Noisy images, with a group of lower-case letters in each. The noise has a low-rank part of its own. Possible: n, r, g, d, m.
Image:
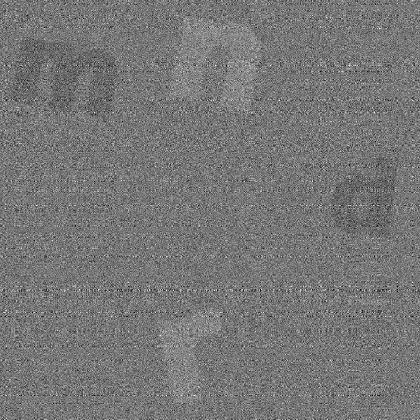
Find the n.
top middle
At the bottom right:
nothing
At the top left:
m
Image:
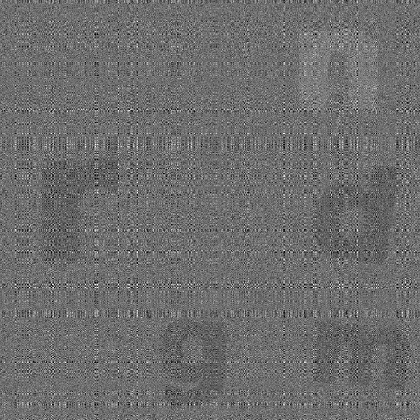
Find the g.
bottom middle
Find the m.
bottom right
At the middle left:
r
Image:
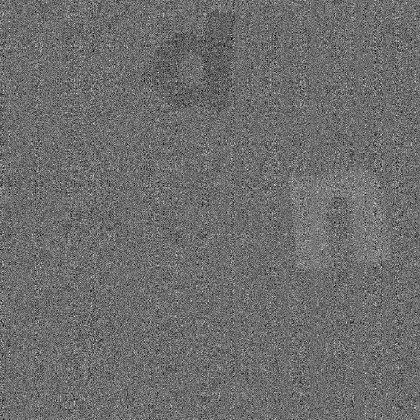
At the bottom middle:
nothing
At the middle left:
nothing
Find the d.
top middle
